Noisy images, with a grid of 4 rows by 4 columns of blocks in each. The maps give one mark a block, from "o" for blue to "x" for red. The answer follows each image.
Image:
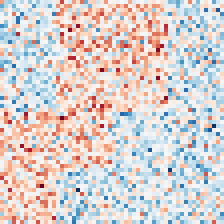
o x x o
o x x o
x x o o
x o o o
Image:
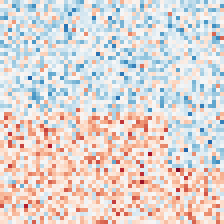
o o o o
o o o o
x x x o
x x x x
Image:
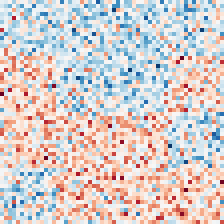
o o o o
x o o x
x x x o
o x x x
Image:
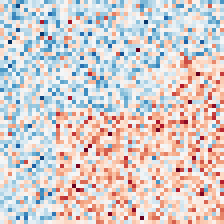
o o o o
o o o x
o x x x
o x x x
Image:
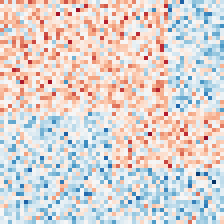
x x x o
x x x o
o o x x
o o o o
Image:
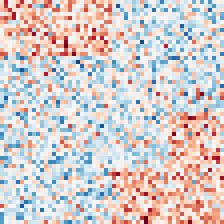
x x o o
o o o o
o o o x
o o x x
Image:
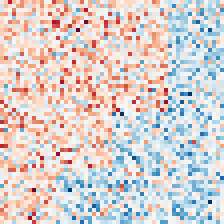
x x x o
x x x o
x x o o
x o o o
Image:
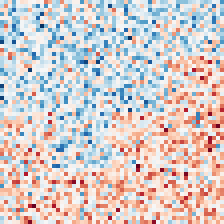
o o o o
o o o x
x o x x
x x x x
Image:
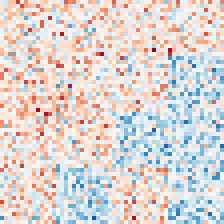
x x x x
x x x o
x x o o
x o x o
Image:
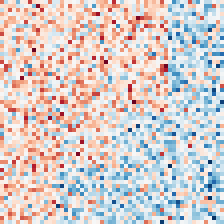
x x x o
x x x o
x x o o
x o o o
